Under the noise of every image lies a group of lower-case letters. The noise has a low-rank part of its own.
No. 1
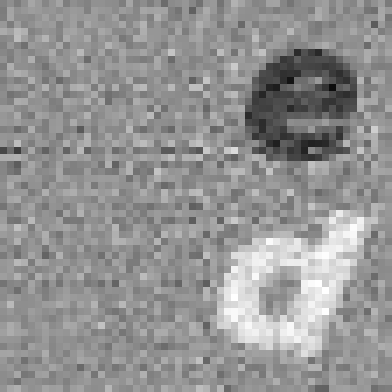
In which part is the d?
bottom right
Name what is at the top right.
e
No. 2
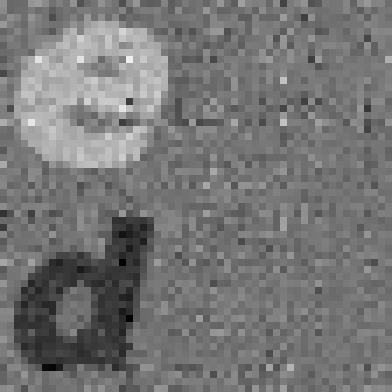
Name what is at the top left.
e
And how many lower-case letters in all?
2
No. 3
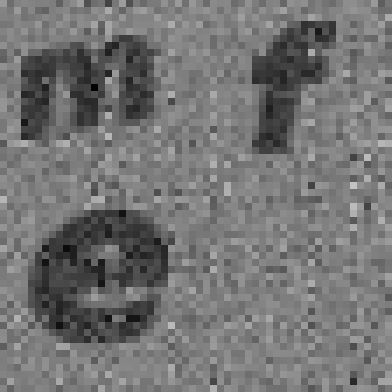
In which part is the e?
bottom left
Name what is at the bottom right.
nothing
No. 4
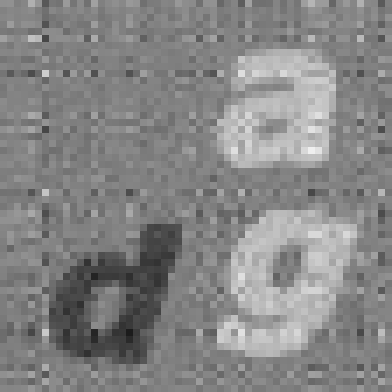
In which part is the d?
bottom left
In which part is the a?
top right
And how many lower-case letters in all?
3
